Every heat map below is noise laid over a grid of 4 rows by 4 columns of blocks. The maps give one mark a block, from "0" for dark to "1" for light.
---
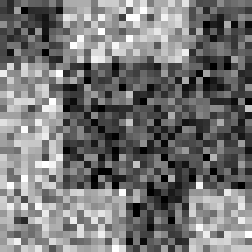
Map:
0 1 1 0
1 0 0 0
1 0 0 0
1 1 0 1
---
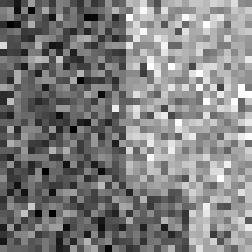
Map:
0 0 1 1
0 0 1 1
0 0 1 1
0 0 0 1
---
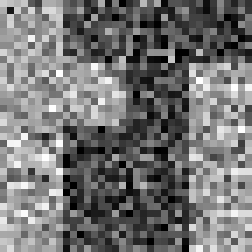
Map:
1 0 0 0
1 1 0 1
1 0 0 1
1 0 0 1
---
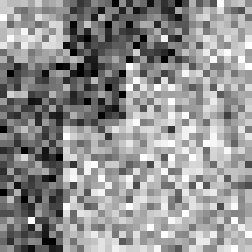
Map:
1 0 0 1
0 0 1 1
0 1 1 1
0 1 1 1
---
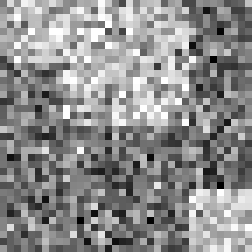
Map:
1 1 1 0
0 1 1 0
0 0 0 0
0 0 0 1
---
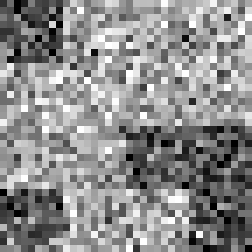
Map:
0 1 1 1
1 1 1 1
1 1 0 0
0 1 1 0
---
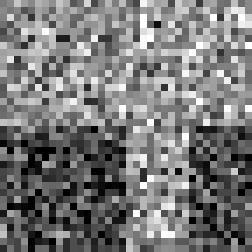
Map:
1 1 1 1
1 1 1 1
0 0 1 0
0 0 1 0
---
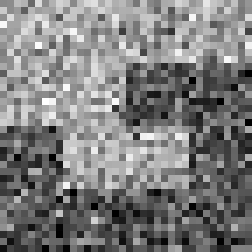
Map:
1 1 1 1
1 1 0 0
0 1 1 0
0 0 0 0
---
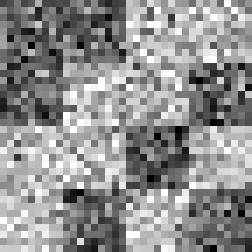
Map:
0 0 1 1
0 1 1 0
1 1 0 1
1 0 1 0
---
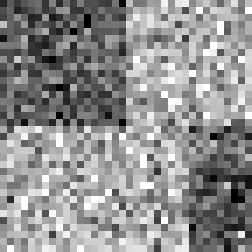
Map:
0 0 1 1
0 0 1 1
1 1 1 0
1 1 1 0
